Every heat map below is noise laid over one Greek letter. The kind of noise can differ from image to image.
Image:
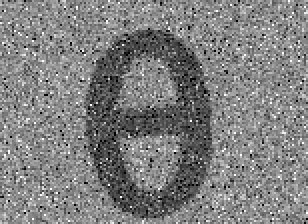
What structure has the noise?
heavy tails
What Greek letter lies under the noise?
theta
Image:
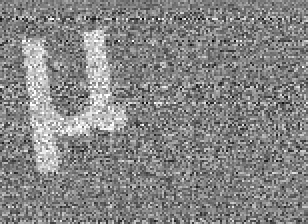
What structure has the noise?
rows of uneven size
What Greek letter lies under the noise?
mu
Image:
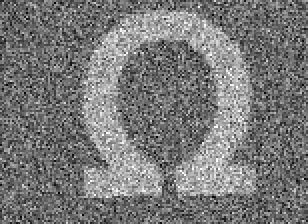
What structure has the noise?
independent entries
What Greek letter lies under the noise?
omega
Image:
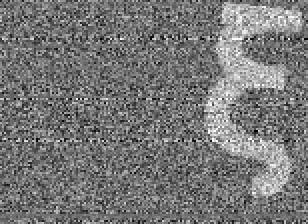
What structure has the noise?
rows of uneven size
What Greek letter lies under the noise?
xi
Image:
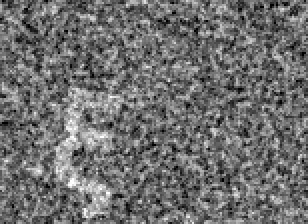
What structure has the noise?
blotchy
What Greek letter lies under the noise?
xi
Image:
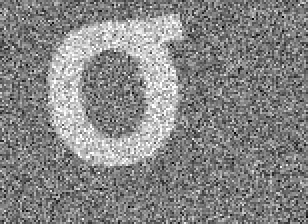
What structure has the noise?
independent entries
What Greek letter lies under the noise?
sigma
